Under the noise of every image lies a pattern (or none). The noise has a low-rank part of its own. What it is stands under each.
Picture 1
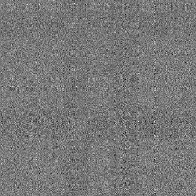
bands of rows crossing bands of columns
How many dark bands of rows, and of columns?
2 and 2
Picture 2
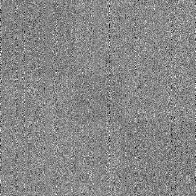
blocks along the diagonal
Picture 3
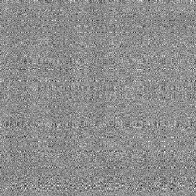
bands of rows crossing bands of columns
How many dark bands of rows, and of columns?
2 and 3
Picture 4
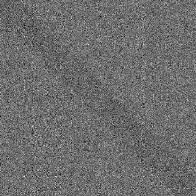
a diagonal band
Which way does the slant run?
top left to bottom right
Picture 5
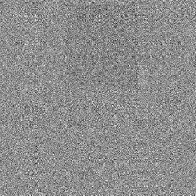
one block
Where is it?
top middle
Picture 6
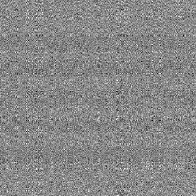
bands of rows
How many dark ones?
5
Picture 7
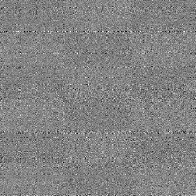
a checkerboard
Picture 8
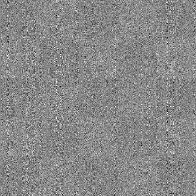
a checkerboard
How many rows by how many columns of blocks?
5 by 5
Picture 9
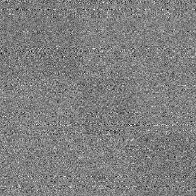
blocks along the diagonal
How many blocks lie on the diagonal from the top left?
3
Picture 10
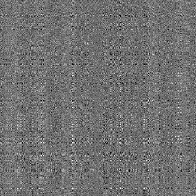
bands of columns
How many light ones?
5
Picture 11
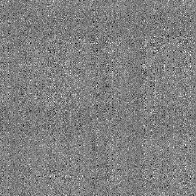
bands of rows crossing bands of columns
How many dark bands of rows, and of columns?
2 and 3
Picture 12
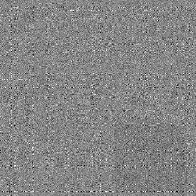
one block
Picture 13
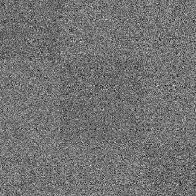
blocks along the diagonal
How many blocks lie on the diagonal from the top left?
3
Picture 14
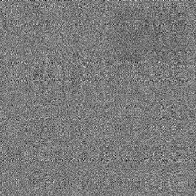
one block
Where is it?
top right
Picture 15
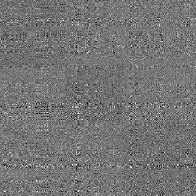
blocks along the diagonal
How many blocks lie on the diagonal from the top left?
3
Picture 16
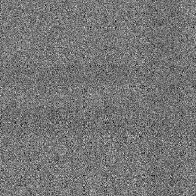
bands of rows crossing bands of columns
